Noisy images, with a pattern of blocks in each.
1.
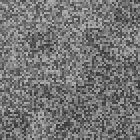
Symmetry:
mirrored about the diagonal from the top left
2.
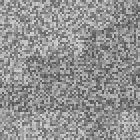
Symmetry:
no symmetry
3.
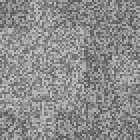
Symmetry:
top and bottom mirror each other
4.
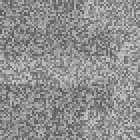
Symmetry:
top and bottom mirror each other
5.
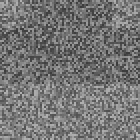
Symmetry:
left and right mirror each other
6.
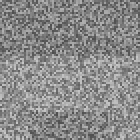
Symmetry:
left and right mirror each other
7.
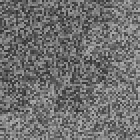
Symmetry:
mirrored about the diagonal from the top left
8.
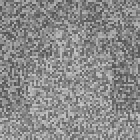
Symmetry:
left and right mirror each other
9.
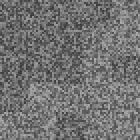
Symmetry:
mirrored about the diagonal from the top left
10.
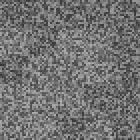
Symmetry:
mirrored about the diagonal from the bottom left
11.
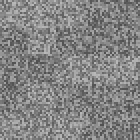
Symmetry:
top and bottom mirror each other
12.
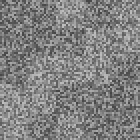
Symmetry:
the same after a half turn
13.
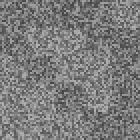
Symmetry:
mirrored about the diagonal from the bottom left
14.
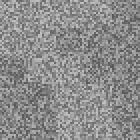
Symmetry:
no symmetry
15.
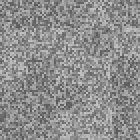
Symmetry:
mirrored about the diagonal from the bottom left
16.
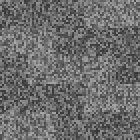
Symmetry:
the same after a half turn
